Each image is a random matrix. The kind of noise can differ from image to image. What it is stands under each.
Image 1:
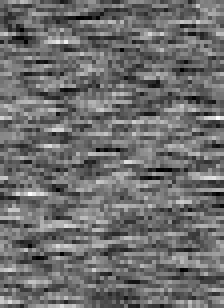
streaked along the rows
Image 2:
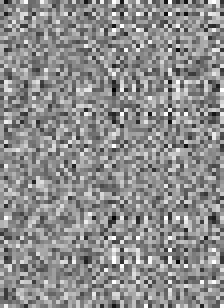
low rank plus noise
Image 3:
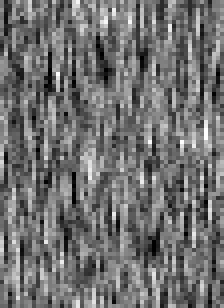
streaked along the columns
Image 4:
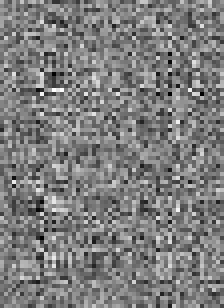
low rank plus noise
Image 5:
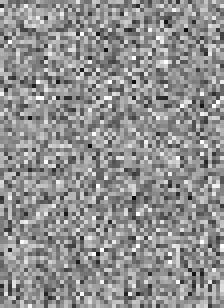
low rank plus noise
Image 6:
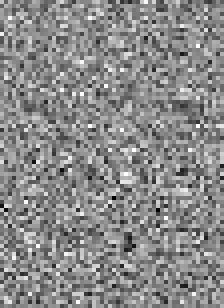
low rank plus noise
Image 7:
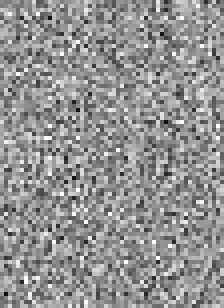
low rank plus noise
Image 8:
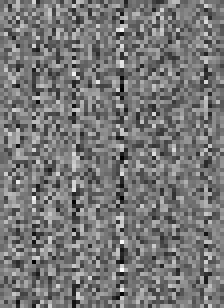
columns of uneven size
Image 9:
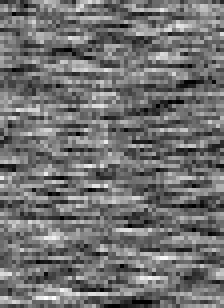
streaked along the rows
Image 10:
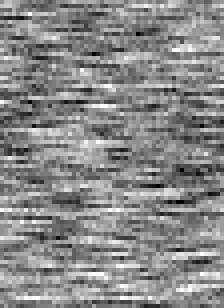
streaked along the rows
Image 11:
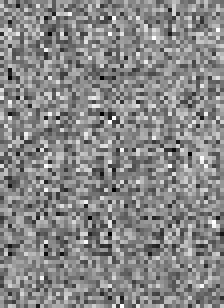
low rank plus noise
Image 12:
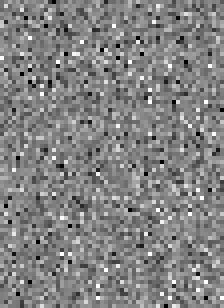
heavy tails
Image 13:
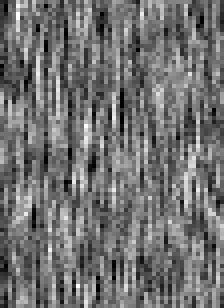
streaked along the columns
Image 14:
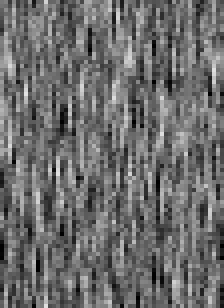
streaked along the columns
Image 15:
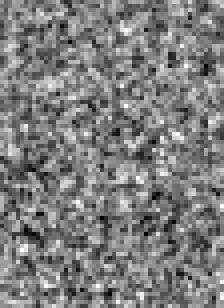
blotchy
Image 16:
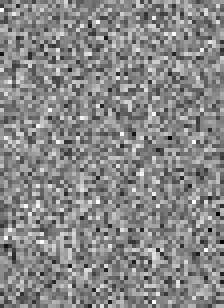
independent entries
